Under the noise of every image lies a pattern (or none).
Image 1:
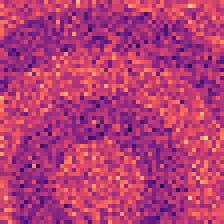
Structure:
rings round one point
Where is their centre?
bottom middle
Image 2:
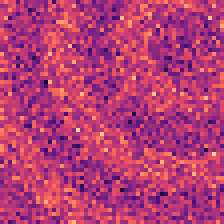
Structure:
rings round one point
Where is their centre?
top right
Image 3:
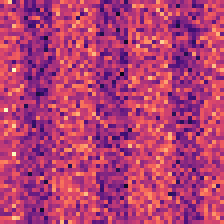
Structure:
vertical stripes
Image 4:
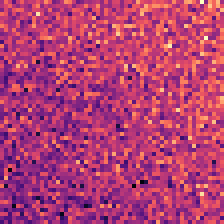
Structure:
a smooth slope
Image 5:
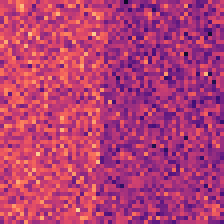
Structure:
a sharp edge
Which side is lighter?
left
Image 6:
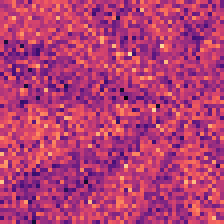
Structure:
spokes from one point
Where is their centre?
middle right
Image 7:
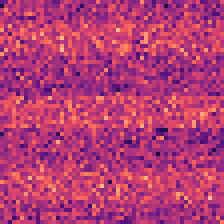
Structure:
horizontal stripes
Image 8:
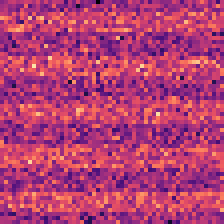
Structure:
horizontal stripes
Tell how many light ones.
5
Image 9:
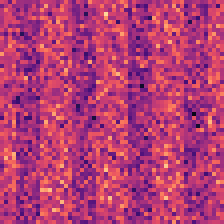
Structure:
vertical stripes
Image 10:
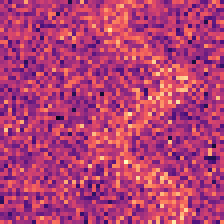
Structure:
a wavy band
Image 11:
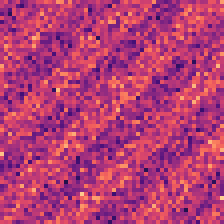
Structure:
diagonal stripes
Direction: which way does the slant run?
bottom left to top right
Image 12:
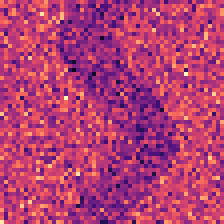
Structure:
a wavy band
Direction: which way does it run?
top to bottom
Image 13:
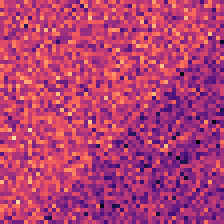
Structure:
a sharp edge
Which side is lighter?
top left
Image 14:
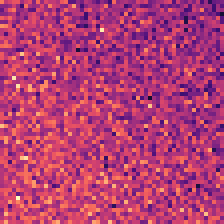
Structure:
a smooth slope
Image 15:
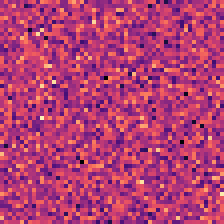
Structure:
only noise
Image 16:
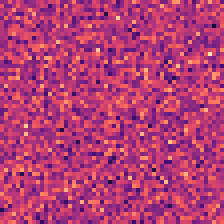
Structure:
only noise
